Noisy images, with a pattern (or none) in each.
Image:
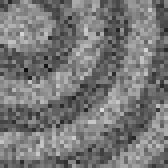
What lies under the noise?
rings round one point
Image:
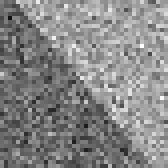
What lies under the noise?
a sharp edge
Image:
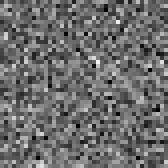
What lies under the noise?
only noise
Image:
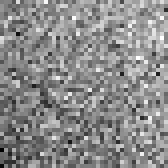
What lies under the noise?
a smooth slope
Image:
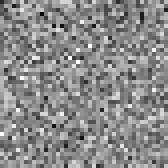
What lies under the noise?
only noise
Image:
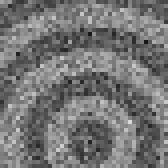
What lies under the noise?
rings round one point
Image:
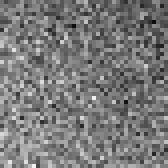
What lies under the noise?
a smooth slope
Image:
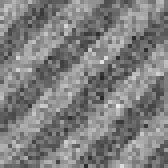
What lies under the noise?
diagonal stripes
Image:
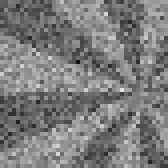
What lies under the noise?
spokes from one point
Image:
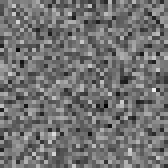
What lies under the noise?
only noise
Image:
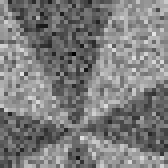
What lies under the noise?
spokes from one point
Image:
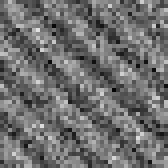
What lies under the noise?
diagonal stripes
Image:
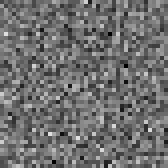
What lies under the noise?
only noise
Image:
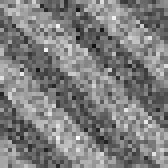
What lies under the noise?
diagonal stripes
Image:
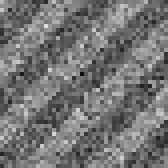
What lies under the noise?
diagonal stripes
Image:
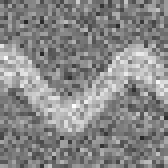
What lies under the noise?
a wavy band
